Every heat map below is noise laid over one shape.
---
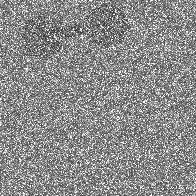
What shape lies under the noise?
dumbbell
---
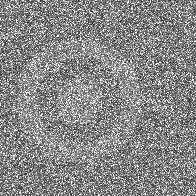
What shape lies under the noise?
bullseye
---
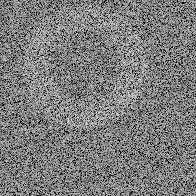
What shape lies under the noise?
ring
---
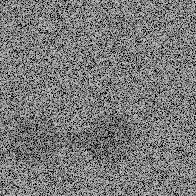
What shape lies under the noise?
dumbbell
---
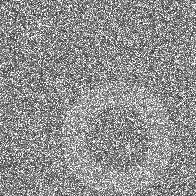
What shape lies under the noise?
ring
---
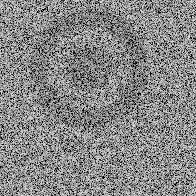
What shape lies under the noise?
bullseye
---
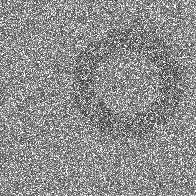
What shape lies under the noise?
ring
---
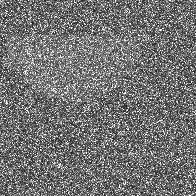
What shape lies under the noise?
half disc
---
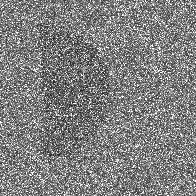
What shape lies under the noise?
half disc
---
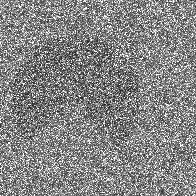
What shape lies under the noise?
disc with a wedge cut out
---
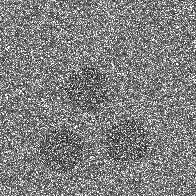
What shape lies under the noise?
three dots
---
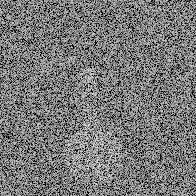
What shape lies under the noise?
lollipop
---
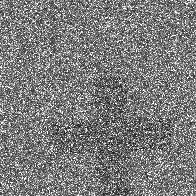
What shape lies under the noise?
cross
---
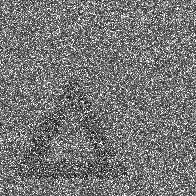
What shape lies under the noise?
triangle frame
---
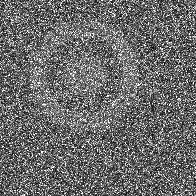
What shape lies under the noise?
bullseye
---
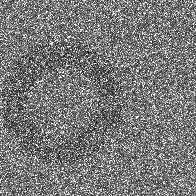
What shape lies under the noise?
ring
